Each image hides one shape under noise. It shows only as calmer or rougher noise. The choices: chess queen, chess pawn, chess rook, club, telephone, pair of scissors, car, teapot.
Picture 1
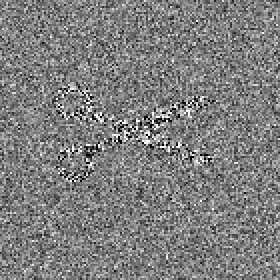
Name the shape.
pair of scissors
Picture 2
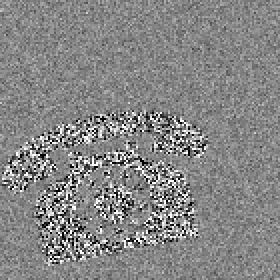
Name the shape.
telephone
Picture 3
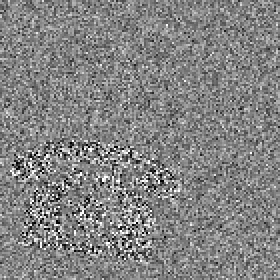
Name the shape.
telephone
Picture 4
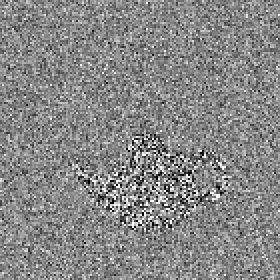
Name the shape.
teapot
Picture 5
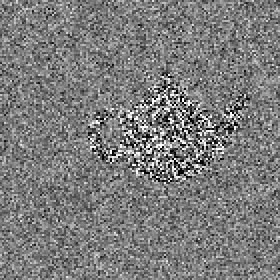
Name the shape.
teapot
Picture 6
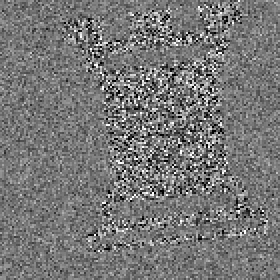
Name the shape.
chess rook
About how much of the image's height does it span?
nearly all
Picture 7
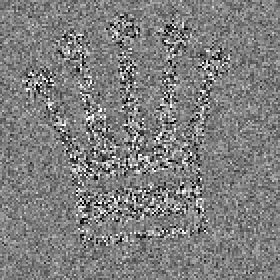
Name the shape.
chess queen
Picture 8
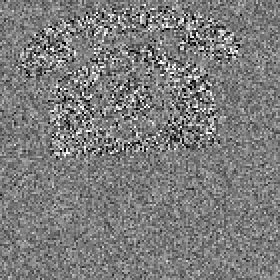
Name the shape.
telephone
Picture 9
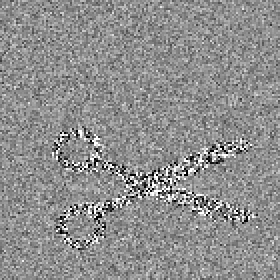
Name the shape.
pair of scissors
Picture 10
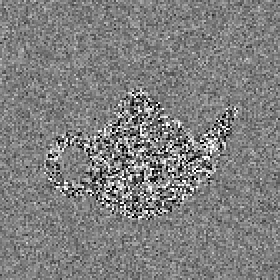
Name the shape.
teapot
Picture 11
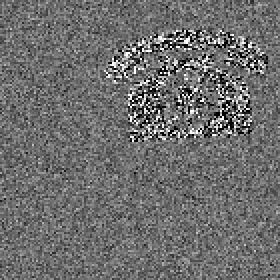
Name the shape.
telephone
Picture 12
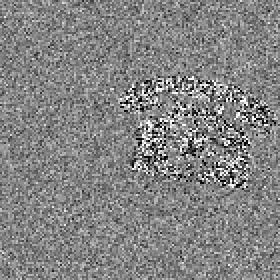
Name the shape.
telephone
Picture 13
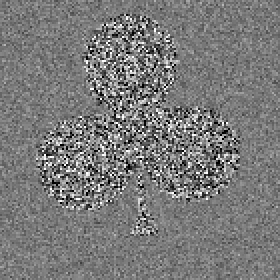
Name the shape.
club
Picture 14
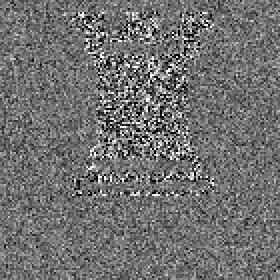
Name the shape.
chess rook
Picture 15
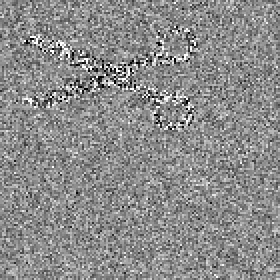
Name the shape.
pair of scissors
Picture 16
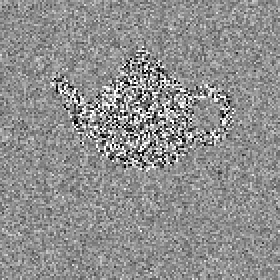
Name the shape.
teapot
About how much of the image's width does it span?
two thirds
